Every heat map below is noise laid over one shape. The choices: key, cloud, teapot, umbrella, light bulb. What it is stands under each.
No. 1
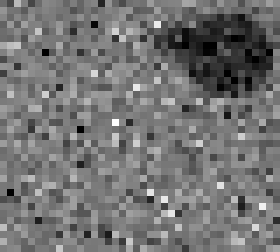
dark light bulb, top right
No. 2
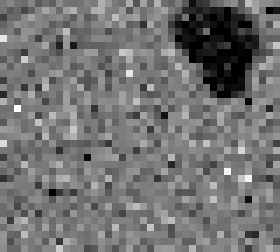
dark cloud, top right
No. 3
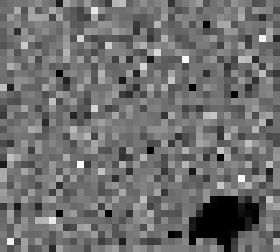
dark teapot, bottom right
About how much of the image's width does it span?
a quarter
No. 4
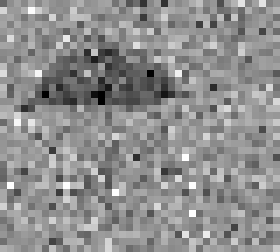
dark umbrella
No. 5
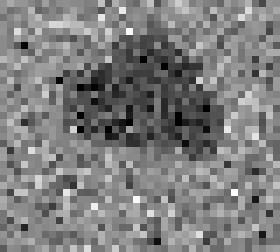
dark cloud
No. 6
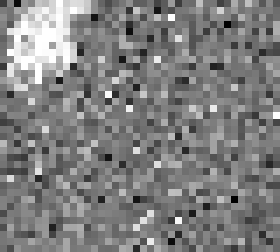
light teapot, top left
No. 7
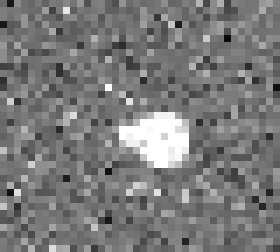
light light bulb, centre
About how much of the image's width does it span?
a quarter
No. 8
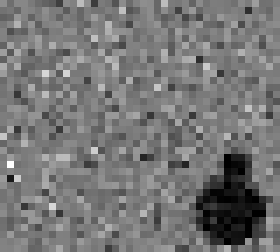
dark light bulb, bottom right
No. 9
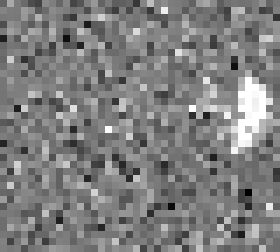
light umbrella, middle right
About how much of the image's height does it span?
a third
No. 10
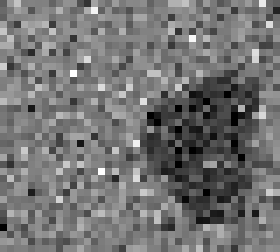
dark cloud
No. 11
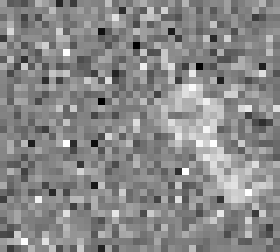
light key
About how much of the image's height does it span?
half
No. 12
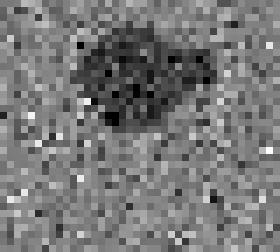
dark light bulb
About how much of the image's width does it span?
half
